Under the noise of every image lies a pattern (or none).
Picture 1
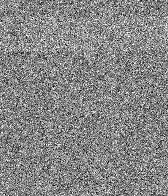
one band of rows
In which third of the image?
top
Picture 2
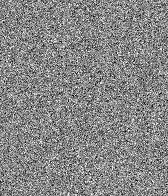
only noise
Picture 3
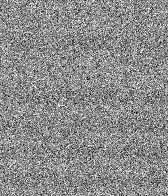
bands of rows
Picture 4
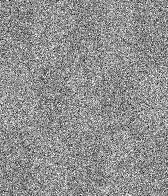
a checkerboard
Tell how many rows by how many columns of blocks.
3 by 5
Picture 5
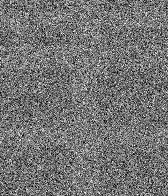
bands of rows crossing bands of columns
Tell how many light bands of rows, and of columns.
3 and 1
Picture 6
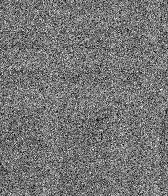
bands of rows crossing bands of columns
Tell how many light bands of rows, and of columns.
3 and 3
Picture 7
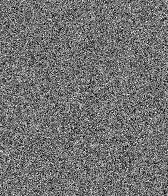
only noise
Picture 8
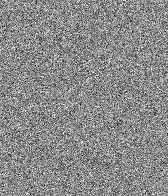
only noise
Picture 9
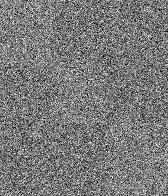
blocks along the diagonal
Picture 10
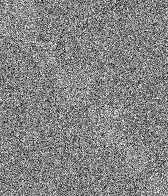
blocks along the diagonal
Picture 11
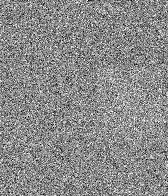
one block
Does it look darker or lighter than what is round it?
lighter
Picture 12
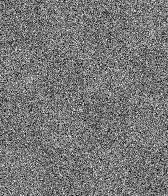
a checkerboard
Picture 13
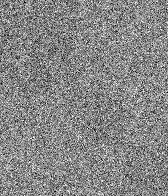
blocks along the diagonal
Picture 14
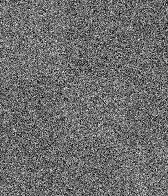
blocks along the diagonal
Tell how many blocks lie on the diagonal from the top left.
3
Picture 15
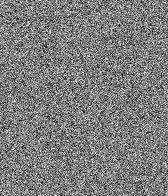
only noise
